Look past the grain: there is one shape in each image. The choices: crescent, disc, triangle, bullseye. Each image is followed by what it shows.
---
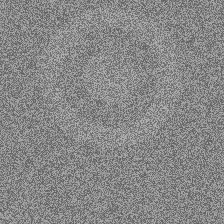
light bullseye
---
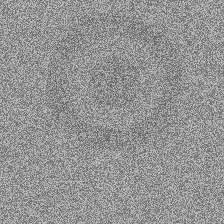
dark bullseye
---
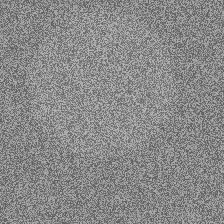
light disc
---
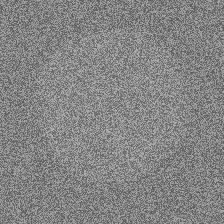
light disc
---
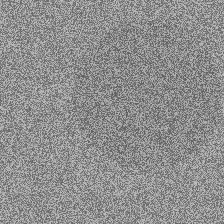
dark disc
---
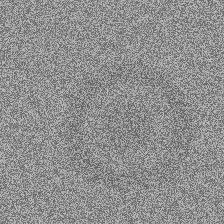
dark bullseye
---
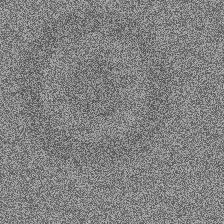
dark bullseye
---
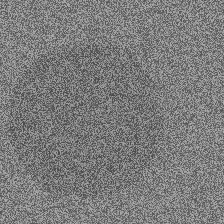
dark disc
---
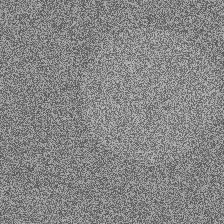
light disc
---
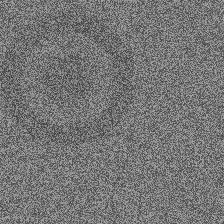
dark bullseye
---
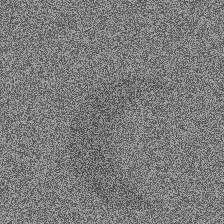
dark crescent
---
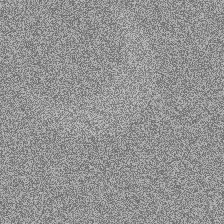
light crescent
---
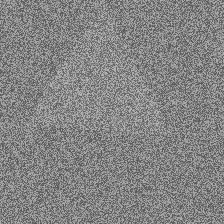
light triangle
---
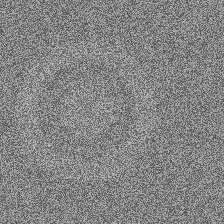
light bullseye
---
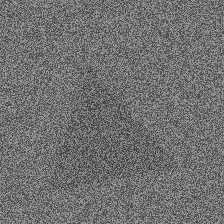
dark triangle
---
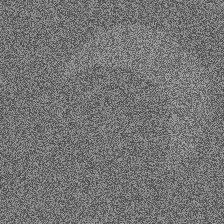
light crescent
